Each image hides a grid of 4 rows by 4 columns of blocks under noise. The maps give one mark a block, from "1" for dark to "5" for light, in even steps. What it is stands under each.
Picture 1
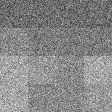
1 1 1 1
3 2 2 2
5 4 3 5
5 3 3 4
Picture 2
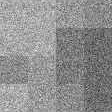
5 5 4 3
5 5 2 1
3 4 2 1
5 4 3 1
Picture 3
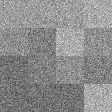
4 4 4 5
3 2 5 3
1 2 3 2
1 1 1 5
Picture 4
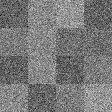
1 4 5 1
3 4 2 2
1 4 1 3
4 1 3 5
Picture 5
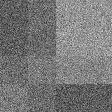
1 2 5 5
1 2 5 5
2 3 4 4
3 2 1 1
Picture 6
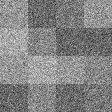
4 1 2 4
5 3 1 1
4 5 4 3
1 3 1 2
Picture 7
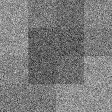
5 3 2 4
5 1 1 3
4 1 2 5
3 3 5 5
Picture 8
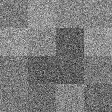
3 5 4 4
5 4 1 5
3 1 1 3
3 2 4 2
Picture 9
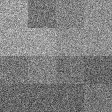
5 2 3 4
5 5 4 4
2 3 2 1
1 1 1 2
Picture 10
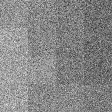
4 3 2 1
5 3 2 1
5 4 2 1
5 3 3 2
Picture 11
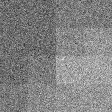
1 1 2 2
1 1 3 4
1 2 5 5
2 3 4 4
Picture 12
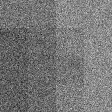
3 3 5 5
1 2 4 5
1 2 3 5
1 2 4 5
